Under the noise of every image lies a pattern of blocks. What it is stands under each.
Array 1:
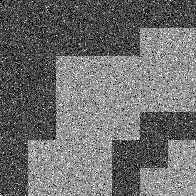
mirrored about the diagonal from the top left
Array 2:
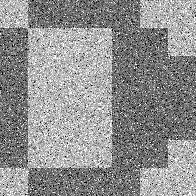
top and bottom mirror each other
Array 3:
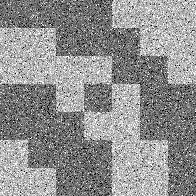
mirrored about the diagonal from the bottom left
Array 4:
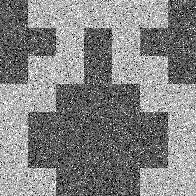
left and right mirror each other
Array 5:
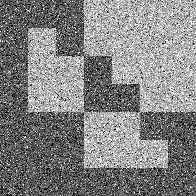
mirrored about the diagonal from the bottom left
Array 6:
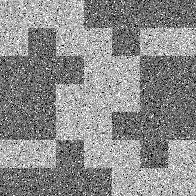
the same after a half turn
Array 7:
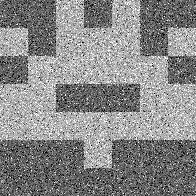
left and right mirror each other
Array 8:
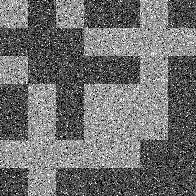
mirrored about the diagonal from the top left
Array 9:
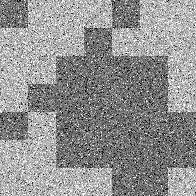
mirrored about the diagonal from the top left
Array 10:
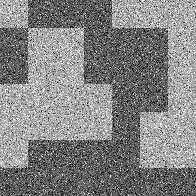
no symmetry
